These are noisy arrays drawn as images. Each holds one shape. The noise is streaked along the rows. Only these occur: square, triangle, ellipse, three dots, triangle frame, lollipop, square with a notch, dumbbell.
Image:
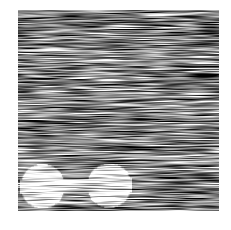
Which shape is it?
dumbbell
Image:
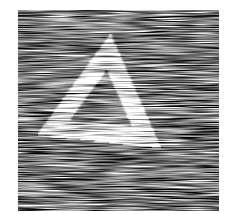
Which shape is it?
triangle frame
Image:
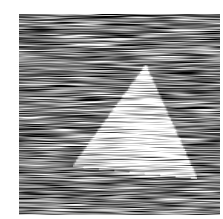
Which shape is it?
triangle
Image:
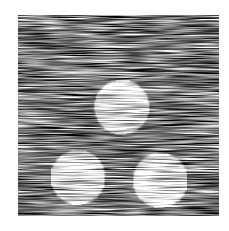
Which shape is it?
three dots
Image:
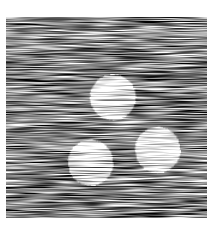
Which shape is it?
three dots
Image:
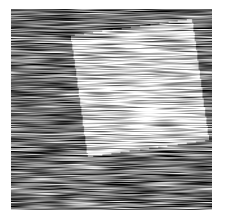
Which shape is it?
square
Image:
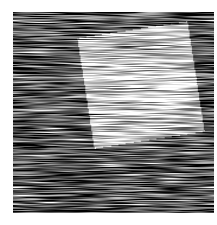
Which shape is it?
square
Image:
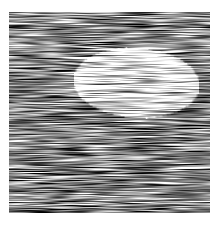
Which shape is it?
ellipse
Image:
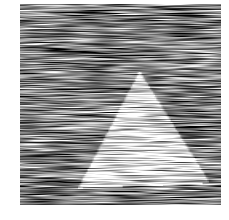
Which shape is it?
triangle
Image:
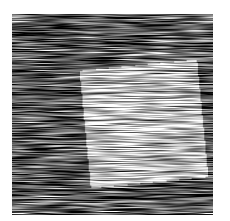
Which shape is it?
square
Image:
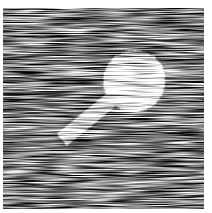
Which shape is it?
lollipop
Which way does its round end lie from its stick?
up and right
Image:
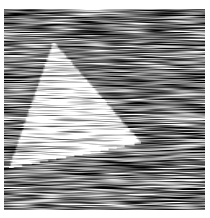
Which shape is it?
triangle
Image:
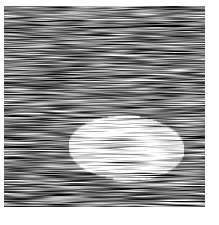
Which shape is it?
ellipse
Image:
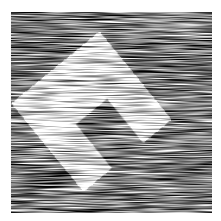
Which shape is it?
square with a notch
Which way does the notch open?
down and right
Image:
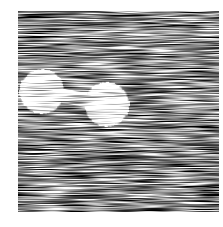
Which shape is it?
dumbbell
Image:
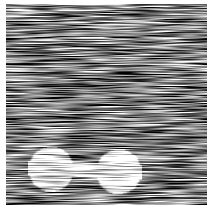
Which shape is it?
dumbbell
